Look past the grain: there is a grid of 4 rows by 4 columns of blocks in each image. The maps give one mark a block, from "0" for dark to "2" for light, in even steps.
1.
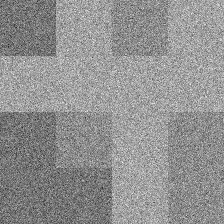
0212
2222
0121
0021
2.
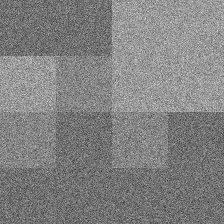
0022
2122
1010
0000
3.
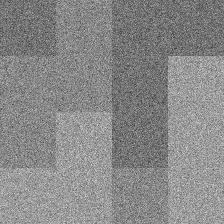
0100
1102
1202
2212
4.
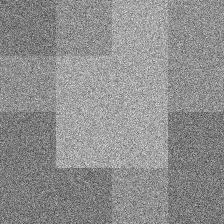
0121
1221
0220
0010
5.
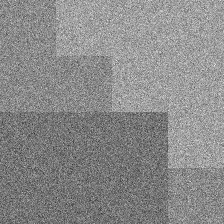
1222
1122
0002
0001
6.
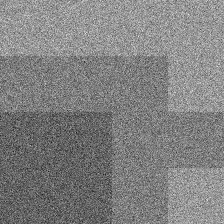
2222
1112
0011
0012
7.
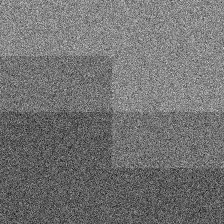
2222
1122
0011
0000
